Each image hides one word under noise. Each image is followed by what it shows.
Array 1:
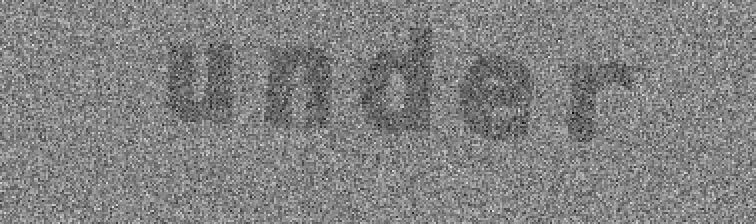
under
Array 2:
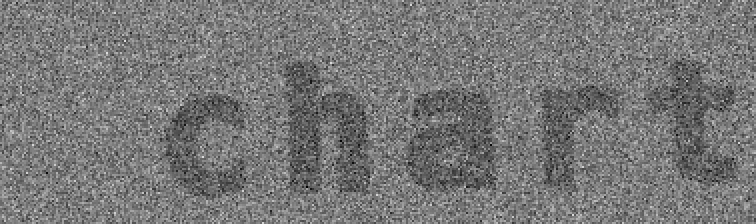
chart
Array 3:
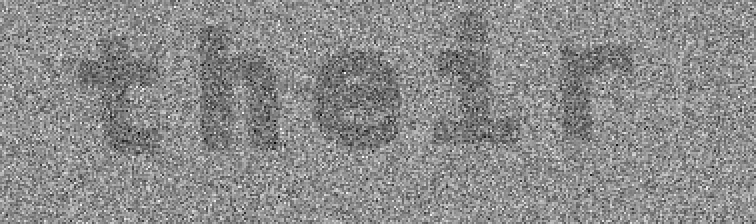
their
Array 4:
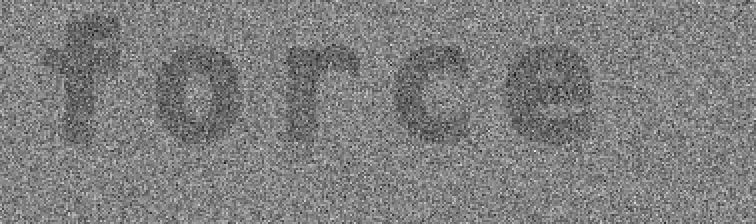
force
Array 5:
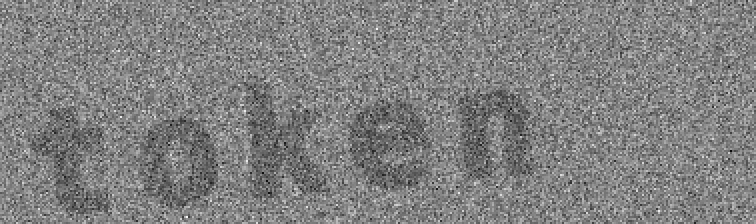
token
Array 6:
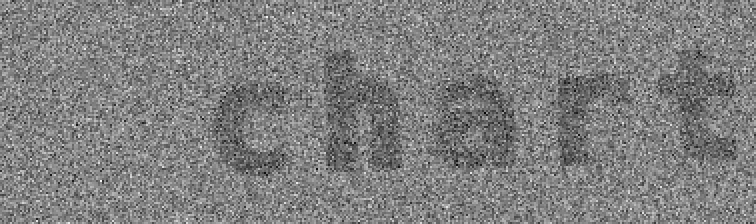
chart
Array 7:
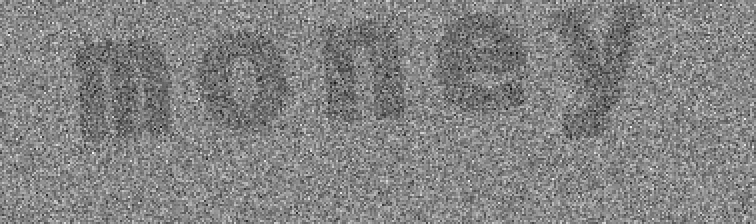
money
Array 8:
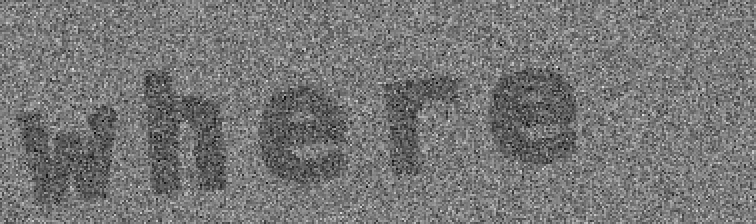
where
